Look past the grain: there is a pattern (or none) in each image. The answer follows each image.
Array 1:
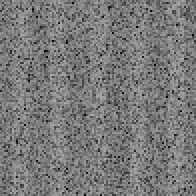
vertical stripes
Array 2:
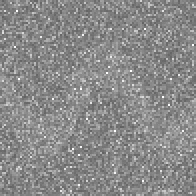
a wavy band
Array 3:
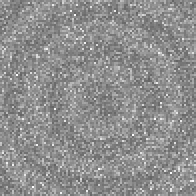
rings round one point
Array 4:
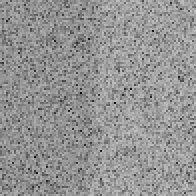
a sharp edge
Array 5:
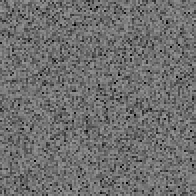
only noise
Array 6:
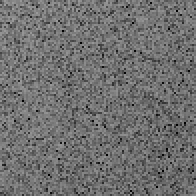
a smooth slope
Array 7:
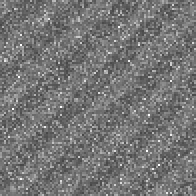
diagonal stripes
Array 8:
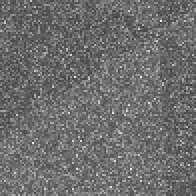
spokes from one point
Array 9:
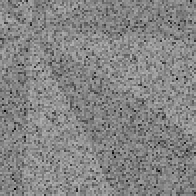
spokes from one point
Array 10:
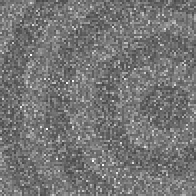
rings round one point
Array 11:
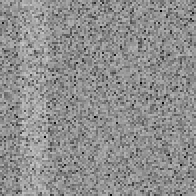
one vertical stripe
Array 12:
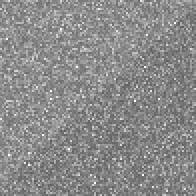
a sharp edge
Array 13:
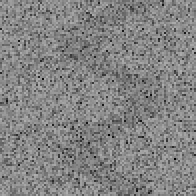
a wavy band
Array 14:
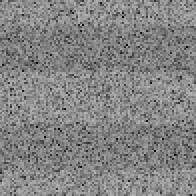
horizontal stripes
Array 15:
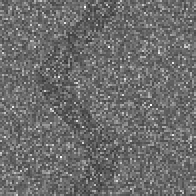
a wavy band
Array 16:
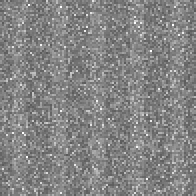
vertical stripes
